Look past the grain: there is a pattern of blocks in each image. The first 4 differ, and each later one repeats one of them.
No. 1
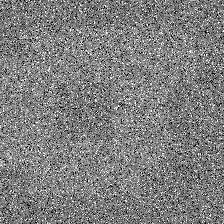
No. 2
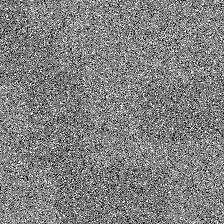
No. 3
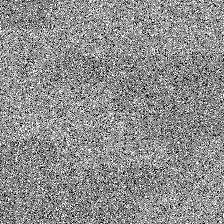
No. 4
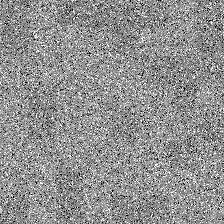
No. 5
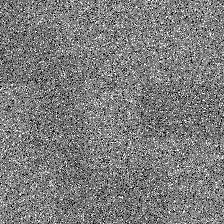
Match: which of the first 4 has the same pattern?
2
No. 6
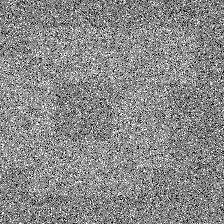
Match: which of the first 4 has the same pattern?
1
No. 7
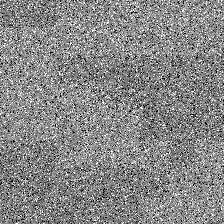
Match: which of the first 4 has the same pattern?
3
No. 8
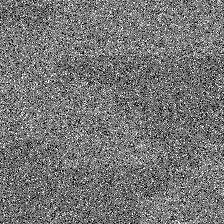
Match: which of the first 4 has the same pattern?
3
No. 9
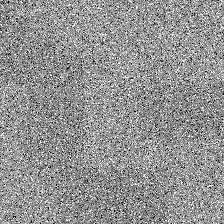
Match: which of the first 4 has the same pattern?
2
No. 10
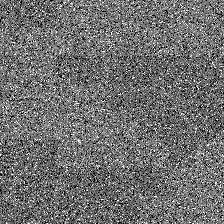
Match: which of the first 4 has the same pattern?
3
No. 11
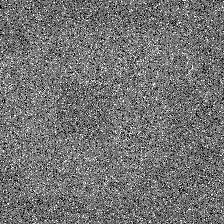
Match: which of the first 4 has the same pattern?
1
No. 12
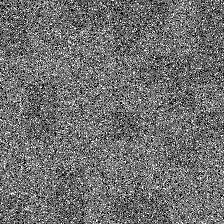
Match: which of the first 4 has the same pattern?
4
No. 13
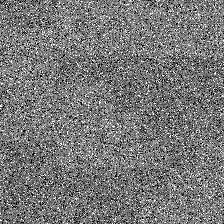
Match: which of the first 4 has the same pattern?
3
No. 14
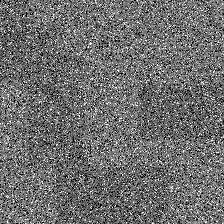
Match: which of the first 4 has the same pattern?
2
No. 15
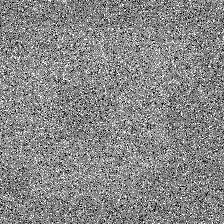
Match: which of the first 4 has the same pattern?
1
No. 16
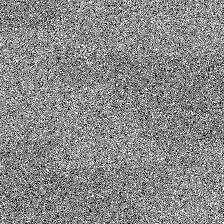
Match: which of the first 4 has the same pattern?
3
